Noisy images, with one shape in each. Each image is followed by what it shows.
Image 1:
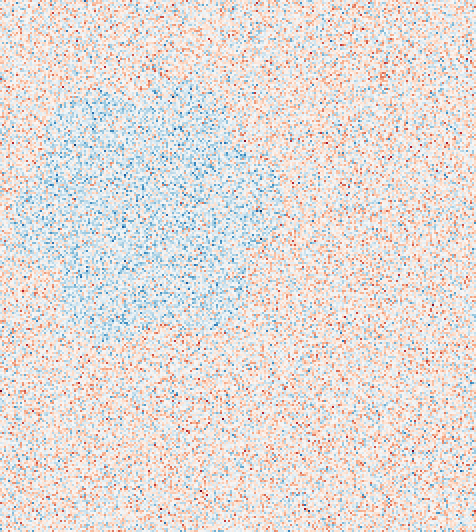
flower
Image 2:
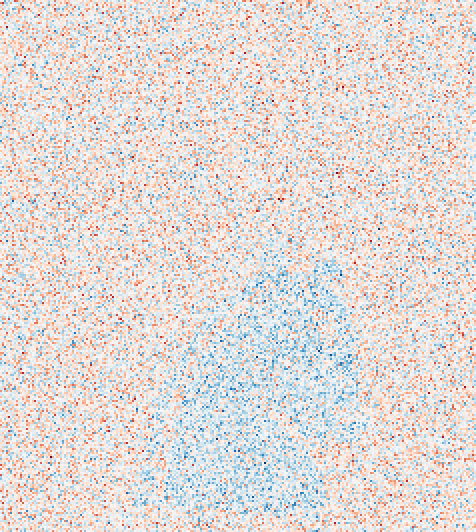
chess knight
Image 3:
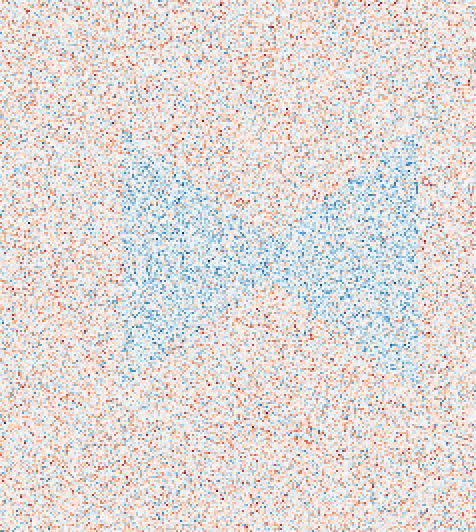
bow tie
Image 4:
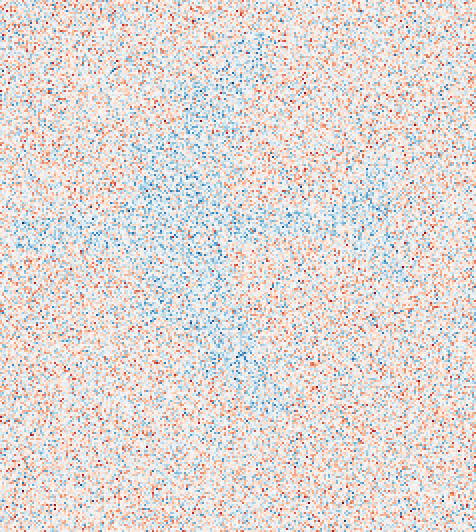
airplane
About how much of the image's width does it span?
nearly all
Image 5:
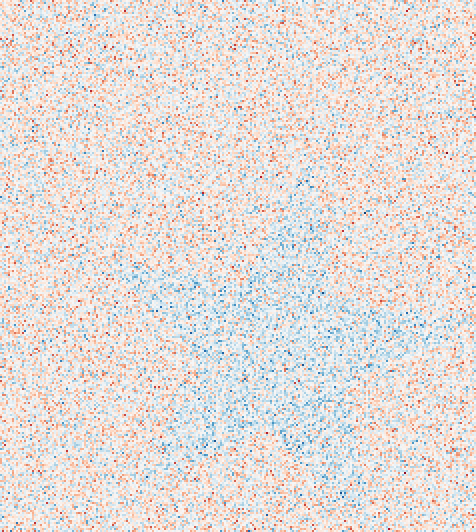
star
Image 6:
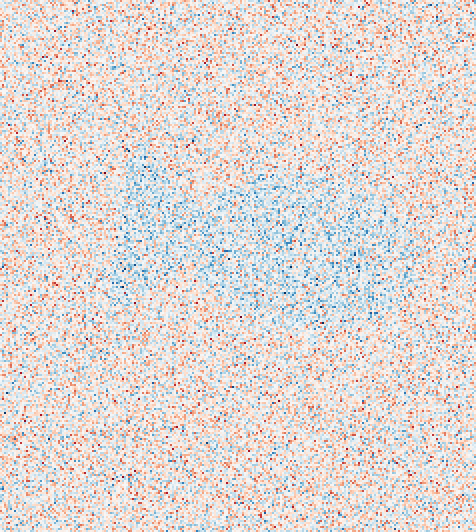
fish
